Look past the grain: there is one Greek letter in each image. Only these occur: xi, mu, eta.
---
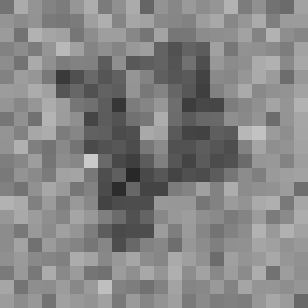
mu
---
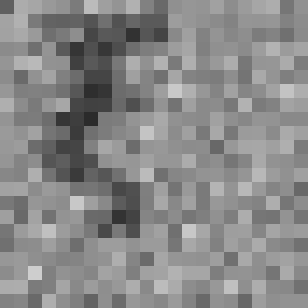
xi
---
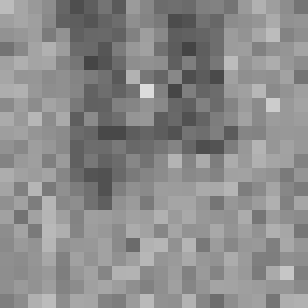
mu
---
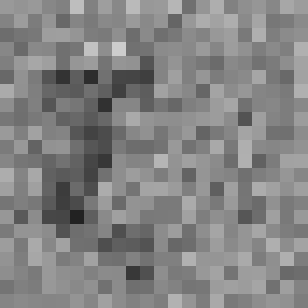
xi
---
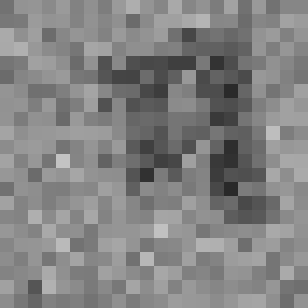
eta
